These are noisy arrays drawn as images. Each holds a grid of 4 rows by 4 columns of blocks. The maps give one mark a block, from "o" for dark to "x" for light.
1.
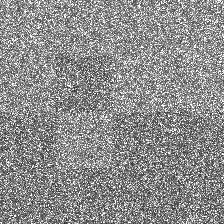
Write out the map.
x x x x
x o x x
o x o o
o o o o
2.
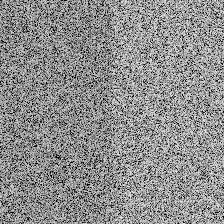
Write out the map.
o o x x
o o x x
o o x x
o o x x
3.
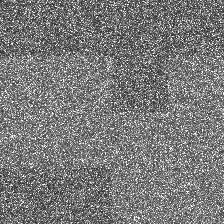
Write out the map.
o o o o
x x o x
x x x x
o o x x
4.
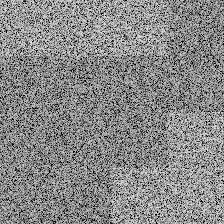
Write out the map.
x x x o
o o o o
o o o x
o o x x
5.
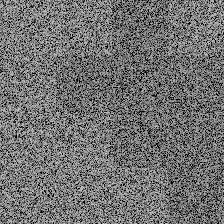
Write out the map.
x x o x
x o o o
x x o o
x x x o
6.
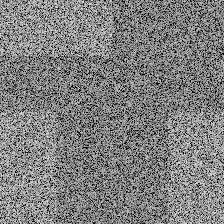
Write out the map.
x x o o
o o o o
x o o x
x o o x
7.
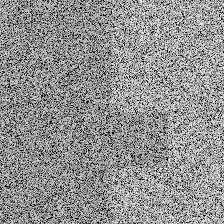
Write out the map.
o o x x
o o x x
o o o x
o o x x
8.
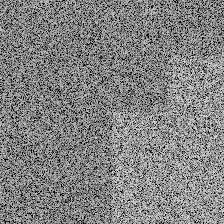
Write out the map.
o o o o
o o o x
o o x x
o o x x
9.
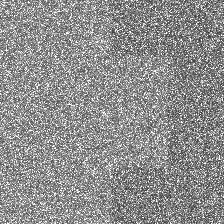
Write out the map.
x x o o
x x x o
x x x o
x x o o
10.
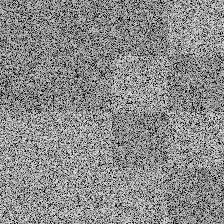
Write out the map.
o o o x
o o x o
x x o x
x x x o
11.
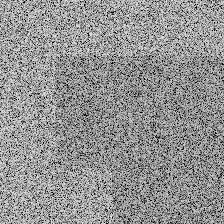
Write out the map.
x x x x
x o o o
x o o o
x x o o
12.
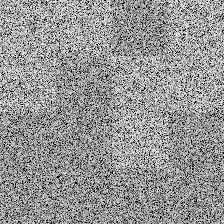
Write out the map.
x x o x
x o x x
o o x o
o o o o
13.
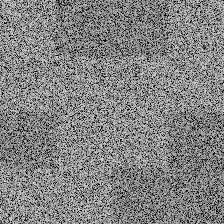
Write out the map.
x o o x
x x x x
o x x o
x x o o
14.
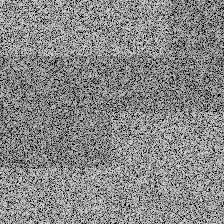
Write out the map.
x x x o
o o o o
o o x x
x x x x
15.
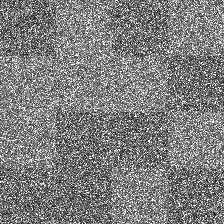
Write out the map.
o x o x
x x x o
x o o x
o o x o
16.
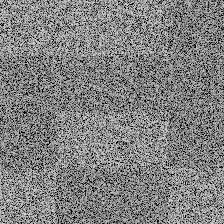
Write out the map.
x x x o
o o o o
o x x o
x o o x
